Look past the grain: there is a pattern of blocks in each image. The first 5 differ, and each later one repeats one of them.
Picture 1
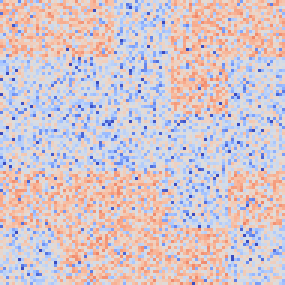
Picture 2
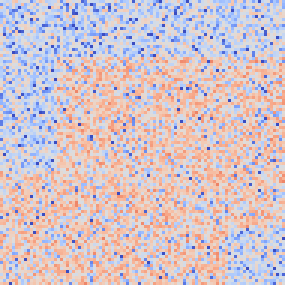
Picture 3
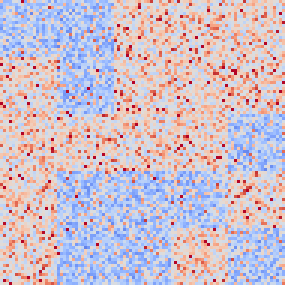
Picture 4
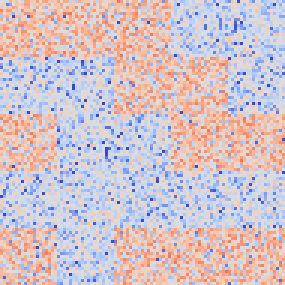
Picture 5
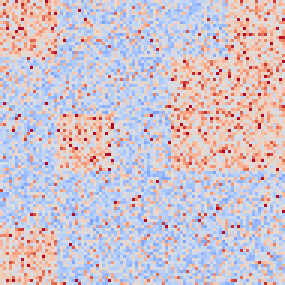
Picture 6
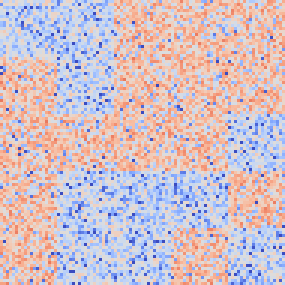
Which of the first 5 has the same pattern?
3
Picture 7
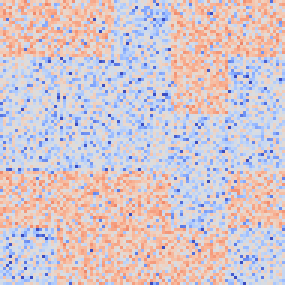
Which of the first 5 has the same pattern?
1
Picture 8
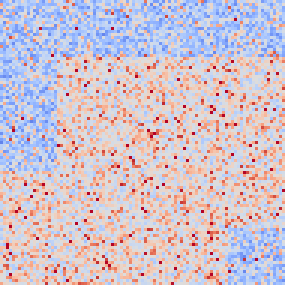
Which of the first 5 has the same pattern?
2
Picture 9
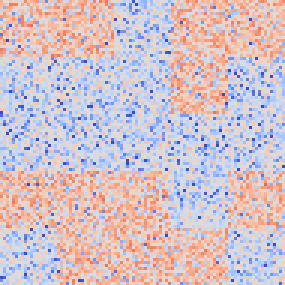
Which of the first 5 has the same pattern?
1
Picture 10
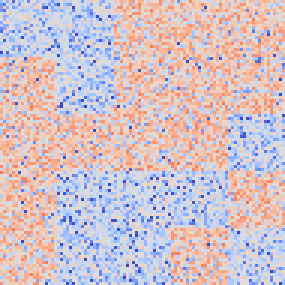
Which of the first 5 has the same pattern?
3
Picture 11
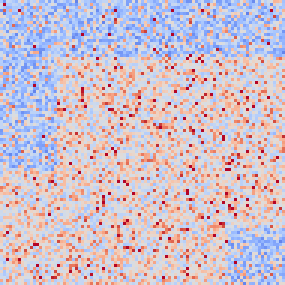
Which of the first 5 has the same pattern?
2
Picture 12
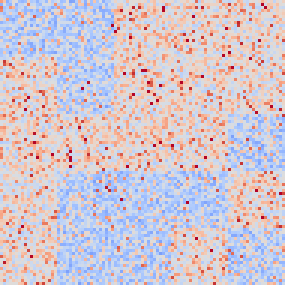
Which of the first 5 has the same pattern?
3
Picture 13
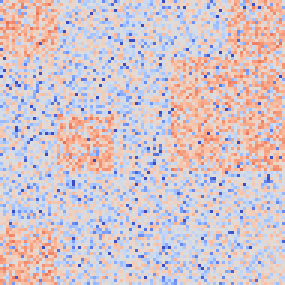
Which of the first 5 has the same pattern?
5
